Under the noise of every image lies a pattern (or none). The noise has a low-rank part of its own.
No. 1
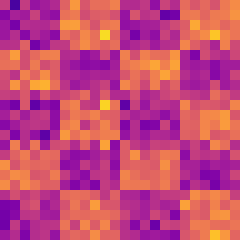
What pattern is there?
a checkerboard
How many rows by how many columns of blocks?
5 by 4
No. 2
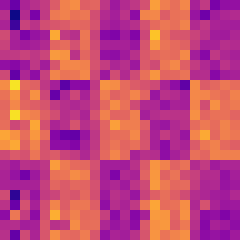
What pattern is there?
a checkerboard
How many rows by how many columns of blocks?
3 by 5
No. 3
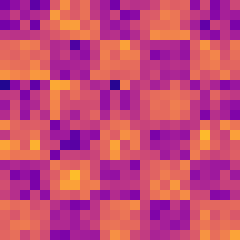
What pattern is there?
a checkerboard
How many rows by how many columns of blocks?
6 by 5
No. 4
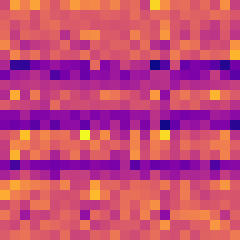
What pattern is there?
bands of rows
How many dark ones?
3
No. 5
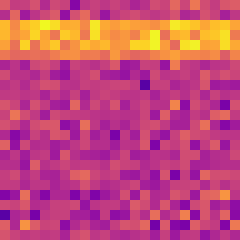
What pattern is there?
one band of rows
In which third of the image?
top
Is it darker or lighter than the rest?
lighter
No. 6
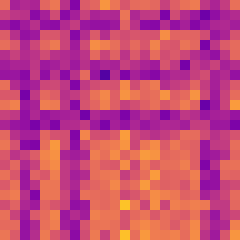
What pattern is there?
bands of rows crossing bands of columns
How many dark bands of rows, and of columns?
3 and 3
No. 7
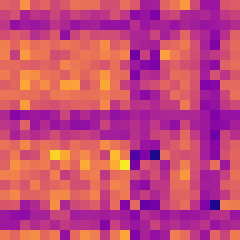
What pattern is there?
bands of rows crossing bands of columns
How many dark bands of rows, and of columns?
3 and 2
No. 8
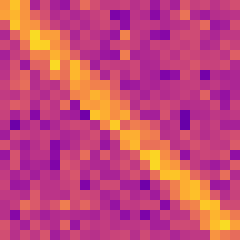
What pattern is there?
a diagonal band
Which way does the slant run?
top left to bottom right
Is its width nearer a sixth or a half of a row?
a sixth
